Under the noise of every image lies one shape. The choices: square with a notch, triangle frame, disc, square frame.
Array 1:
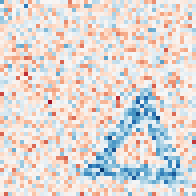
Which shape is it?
triangle frame
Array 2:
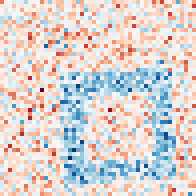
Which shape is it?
square frame
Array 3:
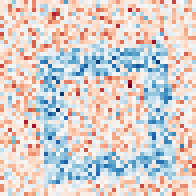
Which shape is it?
square frame
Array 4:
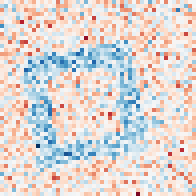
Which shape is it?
square frame
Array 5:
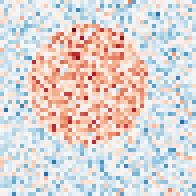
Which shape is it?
disc
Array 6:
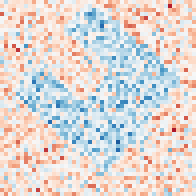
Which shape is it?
square with a notch
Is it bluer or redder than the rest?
bluer
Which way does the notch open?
up and left
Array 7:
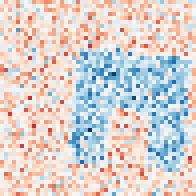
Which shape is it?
square with a notch
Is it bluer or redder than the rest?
bluer
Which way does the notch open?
down
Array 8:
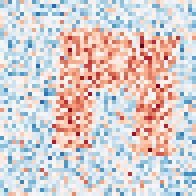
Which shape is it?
square with a notch
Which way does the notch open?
down
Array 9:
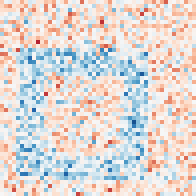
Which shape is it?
square frame
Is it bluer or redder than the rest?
bluer
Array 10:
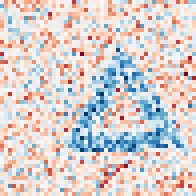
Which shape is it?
triangle frame
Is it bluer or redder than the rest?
bluer
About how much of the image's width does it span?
two thirds
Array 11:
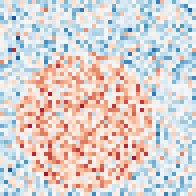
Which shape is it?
disc
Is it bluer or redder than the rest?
redder
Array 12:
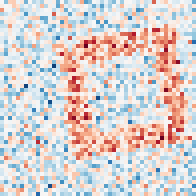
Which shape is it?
square frame
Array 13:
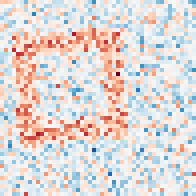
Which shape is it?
square frame
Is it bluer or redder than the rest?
redder
